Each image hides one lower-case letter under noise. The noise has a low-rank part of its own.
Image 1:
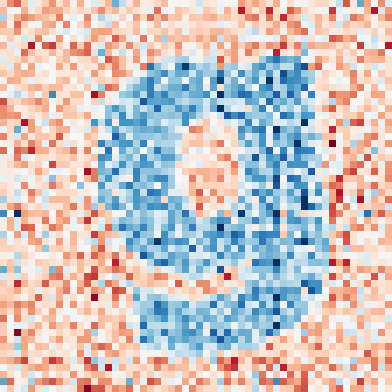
blue g
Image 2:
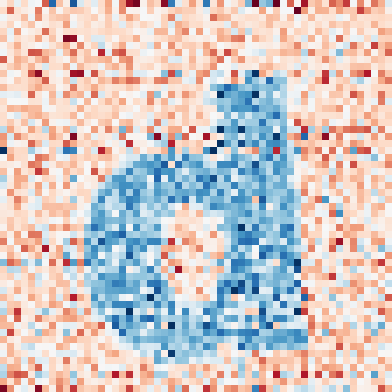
blue d
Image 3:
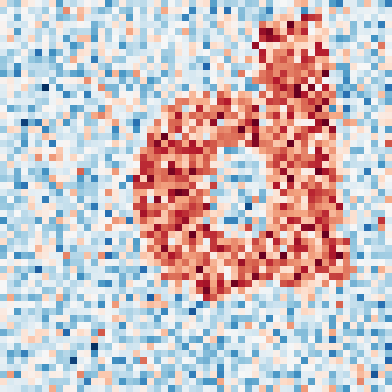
red d
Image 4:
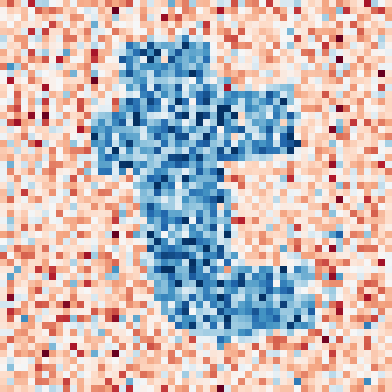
blue t
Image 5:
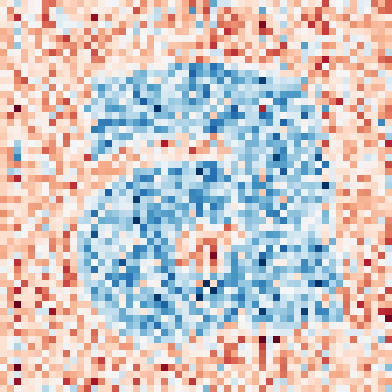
blue a
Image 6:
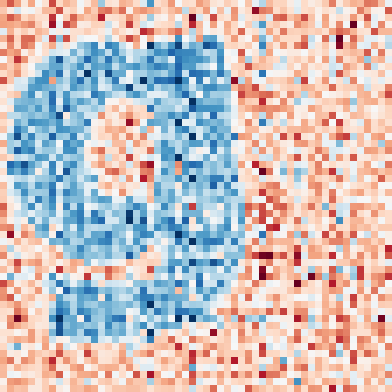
blue g
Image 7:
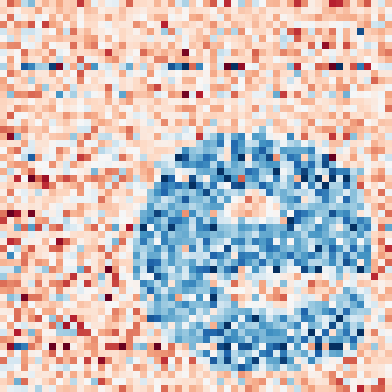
blue e
